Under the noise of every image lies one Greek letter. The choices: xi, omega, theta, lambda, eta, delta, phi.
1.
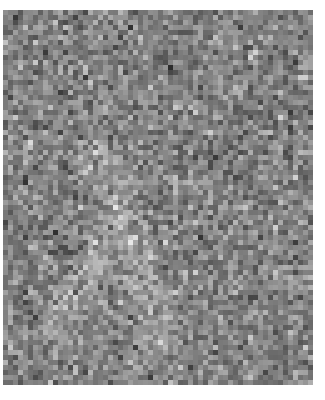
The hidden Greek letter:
lambda
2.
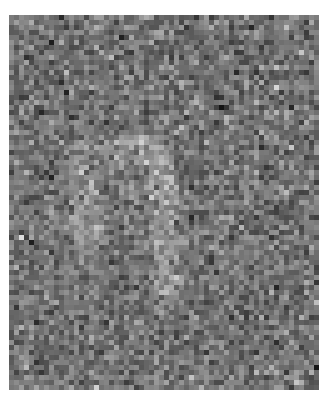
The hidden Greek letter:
eta
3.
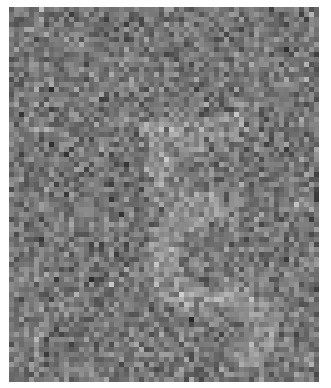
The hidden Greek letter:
xi
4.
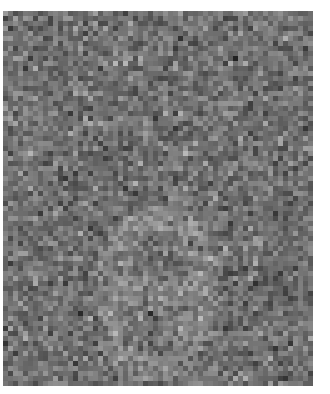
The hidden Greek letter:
theta
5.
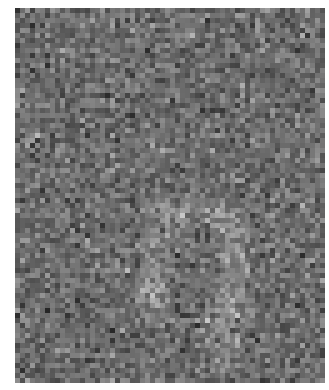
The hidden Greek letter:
eta
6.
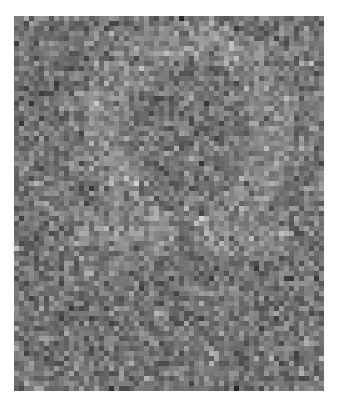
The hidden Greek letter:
omega
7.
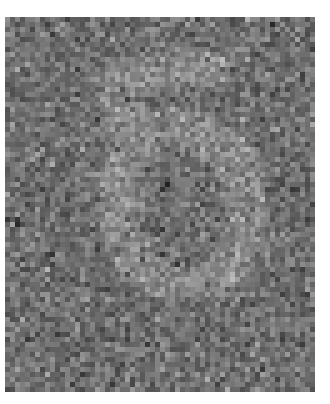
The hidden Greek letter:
delta
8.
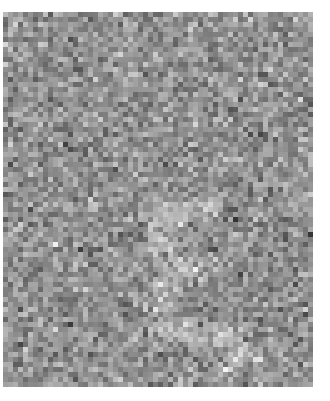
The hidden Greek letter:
xi
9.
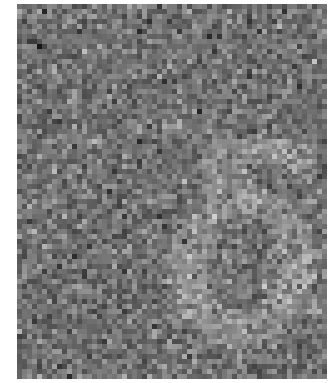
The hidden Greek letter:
delta
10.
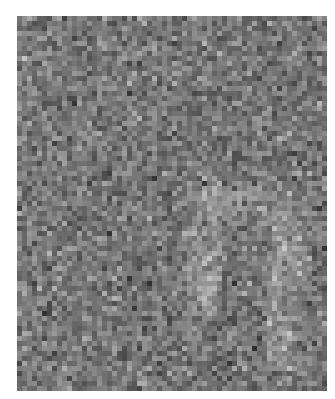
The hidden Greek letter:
eta
